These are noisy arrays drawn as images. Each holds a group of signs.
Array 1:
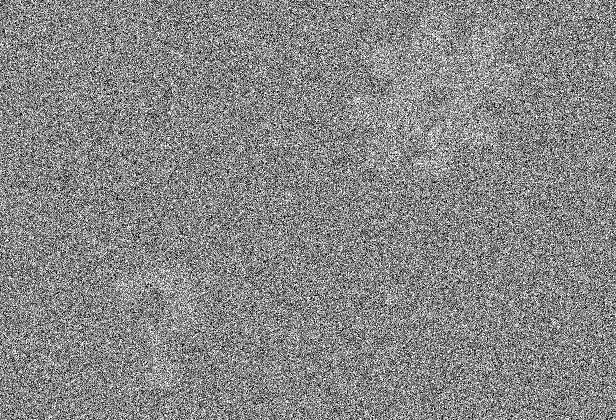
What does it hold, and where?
top right: hash sign; bottom left: question mark
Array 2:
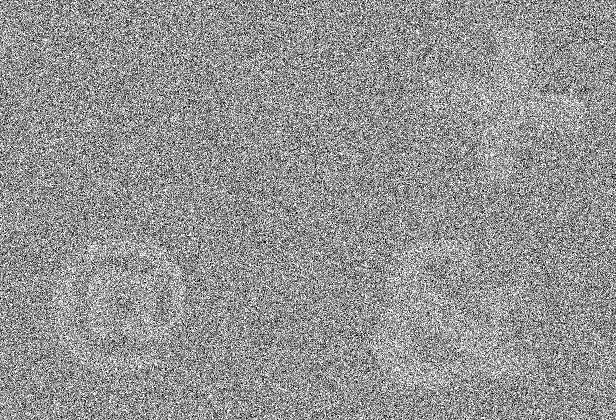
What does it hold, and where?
top right: plus sign; bottom left: at sign; bottom right: ampersand
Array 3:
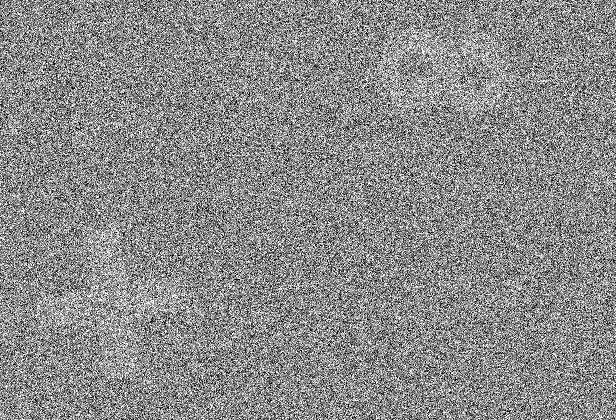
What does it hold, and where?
top right: infinity sign; bottom left: plus sign
